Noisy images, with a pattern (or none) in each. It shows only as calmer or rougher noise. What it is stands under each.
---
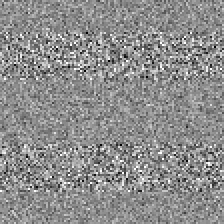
horizontal stripes
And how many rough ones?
2
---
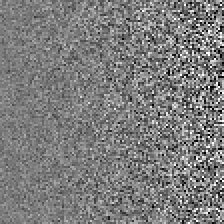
a smooth slope
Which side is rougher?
right
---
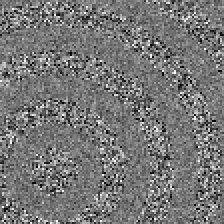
rings round one point
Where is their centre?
bottom left
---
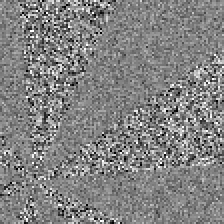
spokes from one point
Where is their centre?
bottom left
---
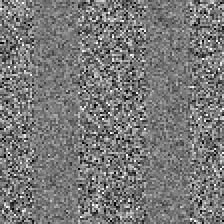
vertical stripes
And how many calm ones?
2
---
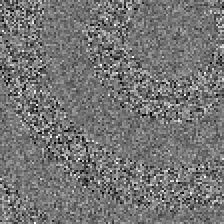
rings round one point
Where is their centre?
top right
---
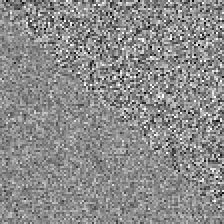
a sharp edge
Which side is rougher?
top right
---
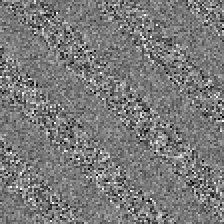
diagonal stripes
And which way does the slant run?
top left to bottom right
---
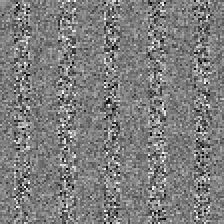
vertical stripes
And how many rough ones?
5
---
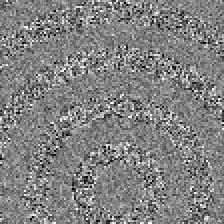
rings round one point
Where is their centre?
bottom middle
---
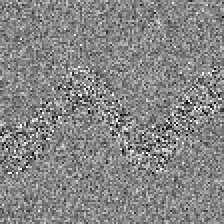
a wavy band
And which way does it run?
left to right
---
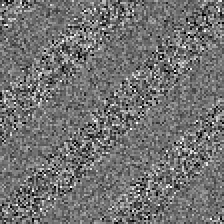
diagonal stripes
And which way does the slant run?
bottom left to top right
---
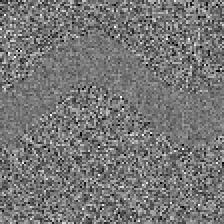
a wavy band
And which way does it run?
left to right
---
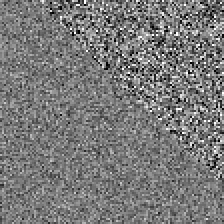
a sharp edge
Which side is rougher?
top right
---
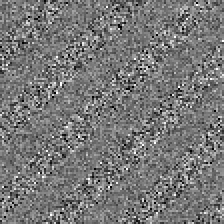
diagonal stripes
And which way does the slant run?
bottom left to top right
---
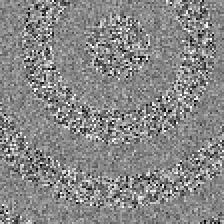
rings round one point
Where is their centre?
top middle
